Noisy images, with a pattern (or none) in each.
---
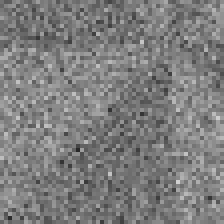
spokes from one point
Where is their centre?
top right
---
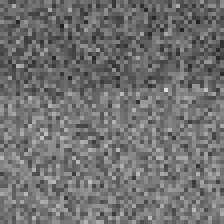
a sharp edge
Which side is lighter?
bottom
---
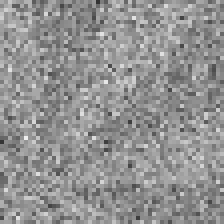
spokes from one point
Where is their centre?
bottom left
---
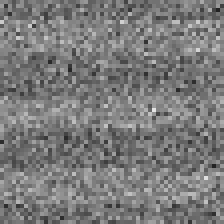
horizontal stripes
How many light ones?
3
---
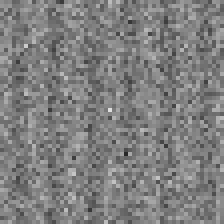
vertical stripes
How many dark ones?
6
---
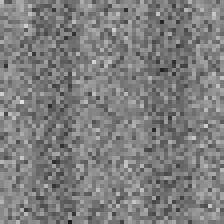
vertical stripes
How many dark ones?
2
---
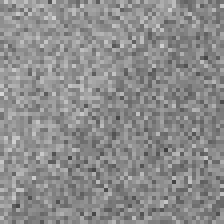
a sharp edge
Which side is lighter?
top left
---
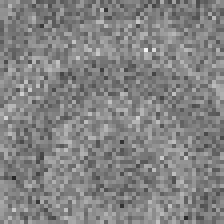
rings round one point
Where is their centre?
bottom middle
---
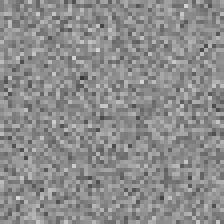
only noise
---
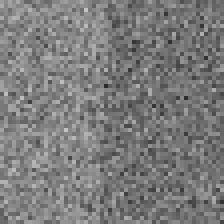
a sharp edge
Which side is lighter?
left
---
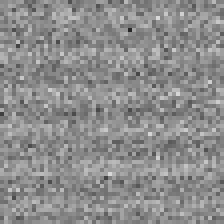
horizontal stripes
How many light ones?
6
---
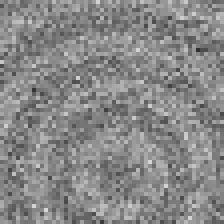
rings round one point
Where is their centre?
bottom middle
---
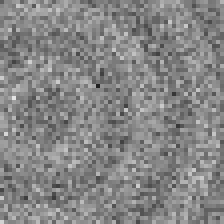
rings round one point
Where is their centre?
middle left
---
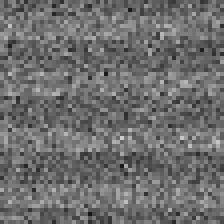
horizontal stripes
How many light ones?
4
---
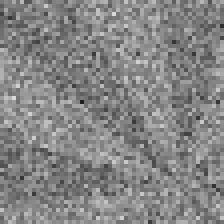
spokes from one point
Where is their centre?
bottom right
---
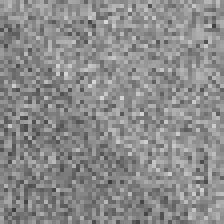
a sharp edge
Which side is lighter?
top right
